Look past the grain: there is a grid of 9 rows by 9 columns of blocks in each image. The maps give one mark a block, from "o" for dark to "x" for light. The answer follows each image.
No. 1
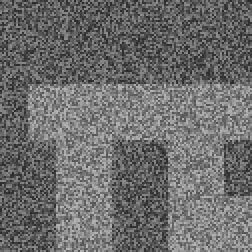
o o o o o o o o o
o o o o o o o o o
o o o o o o o o o
o x x x x x x x x
o x x x x x x x x
o o x x o o x x o
o o x x o o x x o
o o x x o o x x x
o o x x o o x x x
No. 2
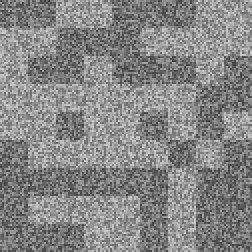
o o x x o o o x x
x x o o o x x x x
x o o x o o o x o
x x x x x x x o o
x x o x x o x o x
o x x x x x o x o
o o o o o o x o o
o x x x x o x o o
o o o x x o x o o
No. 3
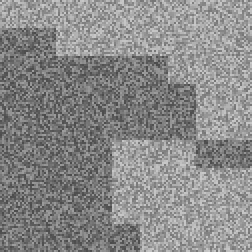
x x x x x x x x x
o o x x x x x x x
o o o o o o x x x
o o o o o o o x x
o o o o o o o x x
o o o o x x x o o
o o o o x x x x x
o o o o x x x x x
o o o o o x x x x
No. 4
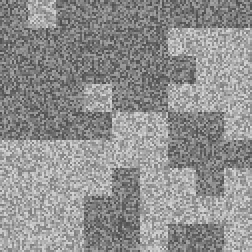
o x o o o o o o o
o o o o o o x x x
o o o o o o o x x
o o o x o o x x x
o o o o x x o o x
x x x x x x o o o
x x x x o x x o x
x x x o o x x x x
x x x o o x o o x
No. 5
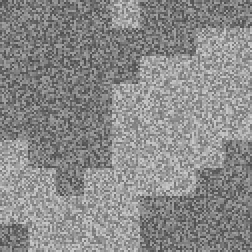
o o o o x o o o o
o o o o o o o x x
o o o o o x x x x
o o o o x x x x x
o o o o x x x x x
x o o o x x x x o
x x o x x x x o o
x x x x x o o o o
o x x x x o o o o
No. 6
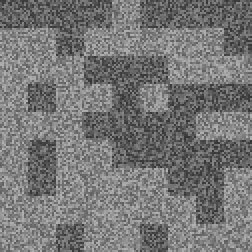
o o o o x o o o o
x x o x x x x x o
x x x o o o x x x
x o x x o x o o o
x x x o o o o x x
x o x x o o o o o
x o x x x x o o x
x x x x x x x o x
x x o x x o x x x
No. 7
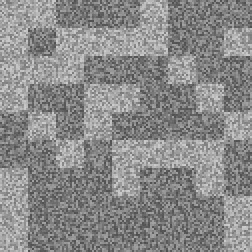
x x o o o x o o o
x o x x x x o o x
x x x o o o x o o
x o o x x o o x o
o x o x o o o o x
o o x o x x x x o
x o o o x o o x o
x o o o o o o o x
x o o o o o o o x
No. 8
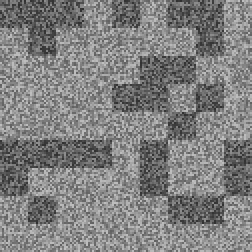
o o o x o x o o x
x o x x x x x o x
x x x x x o o x x
x x x x o o x o x
x x x x x x o x x
o o o o x o x x o
o x x x x o x x o
x o x x x x o o x
x x x x x x x x x
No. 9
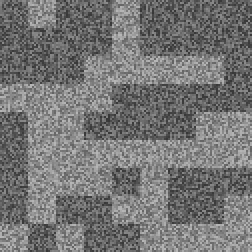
o x o o x o o o o
o o o o x o o o o
o o o x x x x x o
x x x x o o o o o
o x x o o o o x x
o x x x x x x x x
o x x x o x o o o
o x o o x x o o x
x o x o o x x x x
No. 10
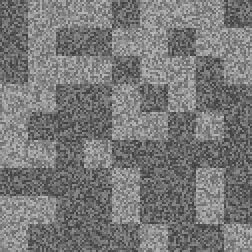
o x x x o x x x o
o x o o x x o x x
o x x x o x x o x
x x o o x o x o o
x o o o x x o x o
x x o x o o o o o
o o o o x o o x o
x x o o x o o x o
x o o o o x o o x
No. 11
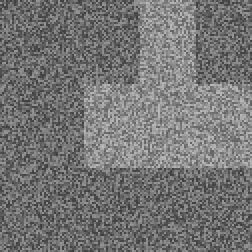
o o o o o x x o o
o o o o o x x o o
o o o o o x x o o
o o o x x x x x x
o o o x x x x x x
o o o x x x x x x
o o o o o o o o o
o o o o o o o o o
o o o o o o o o o
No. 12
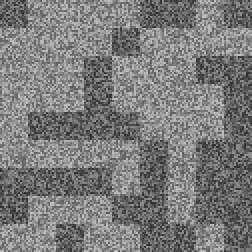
o x x x x o o x o
x x x x o x x x x
x x x o x x x o o
x x x o x x x x o
x o o o o x x x o
x x x x x o x o o
o o o o x o x o o
o x x x o o x o o
x x o x x o o x o
